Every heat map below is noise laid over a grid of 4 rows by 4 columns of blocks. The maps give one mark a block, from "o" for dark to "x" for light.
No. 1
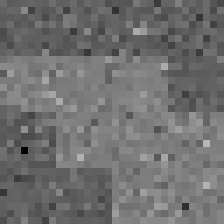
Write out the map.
oooo
xxxo
oxxx
ooxx
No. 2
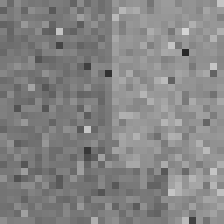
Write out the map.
ooxx
ooxx
ooxx
ooox
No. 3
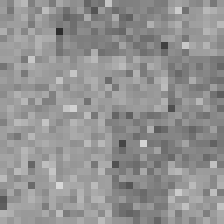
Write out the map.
xoox
xxxo
xxoo
xxox
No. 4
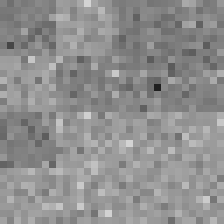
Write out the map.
oxoo
xooo
oxxx
xxxx
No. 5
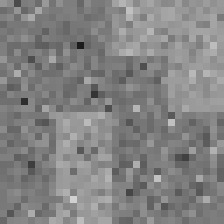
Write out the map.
ooxx
ooox
oxoo
oxoo
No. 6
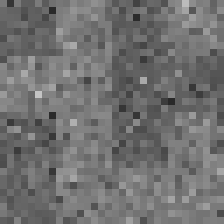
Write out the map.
oxox
xxoo
oxox
oxxx
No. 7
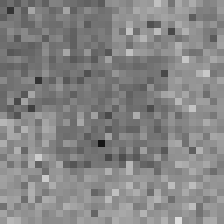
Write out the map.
ooxx
ooox
xoox
xxxx
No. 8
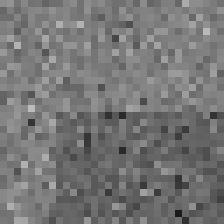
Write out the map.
xxxx
xxxx
xooo
xooo
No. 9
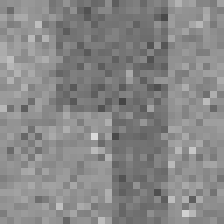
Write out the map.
xoox
xoox
xxox
xxox
